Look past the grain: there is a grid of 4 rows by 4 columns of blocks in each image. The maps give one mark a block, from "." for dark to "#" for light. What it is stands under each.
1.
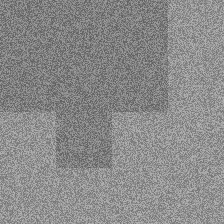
...#
...#
#.##
####
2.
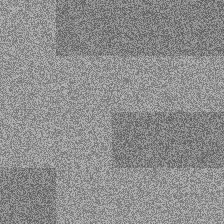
#...
####
##..
.###
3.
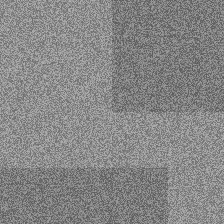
##..
##..
####
...#
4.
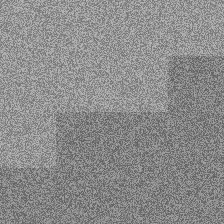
####
###.
#...
....
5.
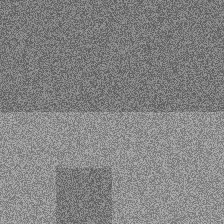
....
....
####
#.##
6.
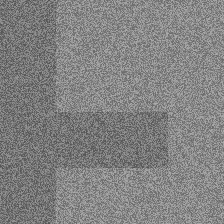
.###
.###
...#
.###
